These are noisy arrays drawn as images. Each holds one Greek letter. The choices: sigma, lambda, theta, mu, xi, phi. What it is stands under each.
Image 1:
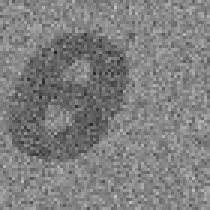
theta
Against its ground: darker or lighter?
darker
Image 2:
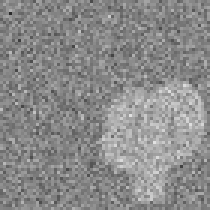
phi
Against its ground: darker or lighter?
lighter
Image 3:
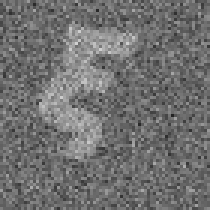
xi
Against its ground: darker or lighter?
lighter
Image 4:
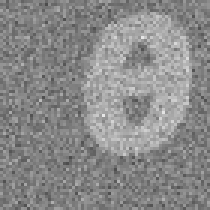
theta
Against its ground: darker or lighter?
lighter
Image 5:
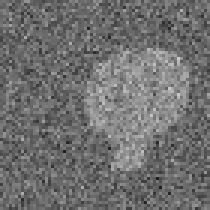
phi
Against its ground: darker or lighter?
lighter
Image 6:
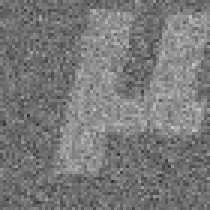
mu
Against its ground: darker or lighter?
lighter
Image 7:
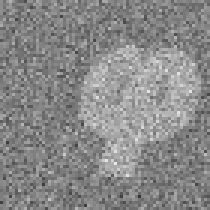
phi
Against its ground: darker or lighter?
lighter
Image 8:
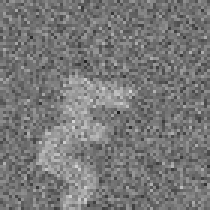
xi
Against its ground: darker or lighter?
lighter
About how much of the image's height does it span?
two thirds
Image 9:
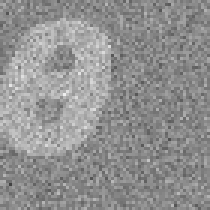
theta
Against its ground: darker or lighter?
lighter
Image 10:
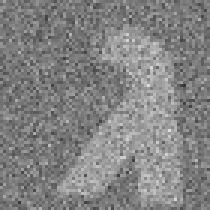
lambda
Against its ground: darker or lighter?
lighter
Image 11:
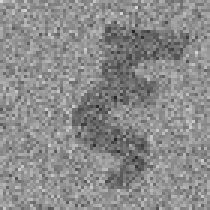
xi
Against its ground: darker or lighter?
darker
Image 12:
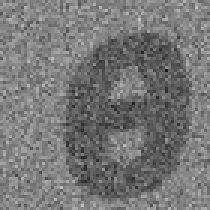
theta
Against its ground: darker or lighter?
darker
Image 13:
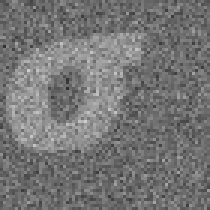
sigma
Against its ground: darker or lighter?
lighter
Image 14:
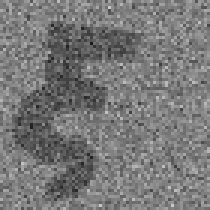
xi
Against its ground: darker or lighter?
darker
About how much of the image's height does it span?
nearly all
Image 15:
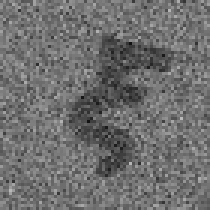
xi
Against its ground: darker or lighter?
darker
